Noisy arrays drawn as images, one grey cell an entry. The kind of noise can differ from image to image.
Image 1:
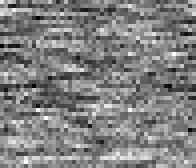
streaked along the rows
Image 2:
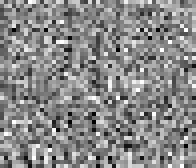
low rank plus noise
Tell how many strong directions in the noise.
five to eight
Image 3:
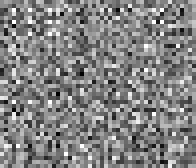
low rank plus noise
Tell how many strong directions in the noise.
one
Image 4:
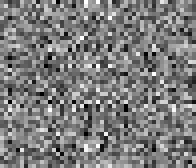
low rank plus noise
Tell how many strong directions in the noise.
one
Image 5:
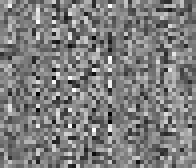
columns of uneven size
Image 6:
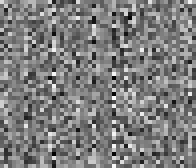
columns of uneven size
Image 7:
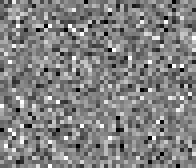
heavy tails
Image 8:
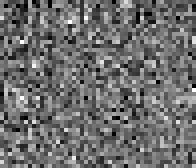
low rank plus noise
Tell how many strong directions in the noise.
one
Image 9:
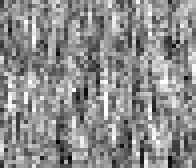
streaked along the columns
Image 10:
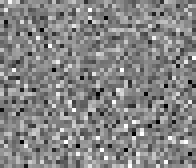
heavy tails
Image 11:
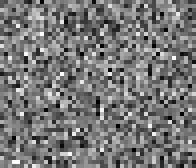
independent entries
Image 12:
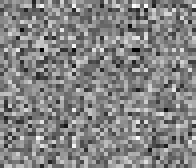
low rank plus noise
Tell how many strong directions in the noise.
one
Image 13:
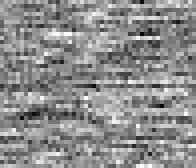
streaked along the rows
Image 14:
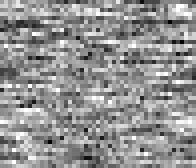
streaked along the rows
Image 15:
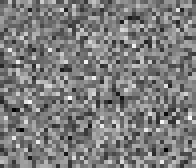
independent entries
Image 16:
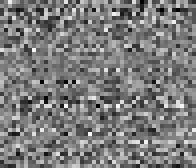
rows of uneven size
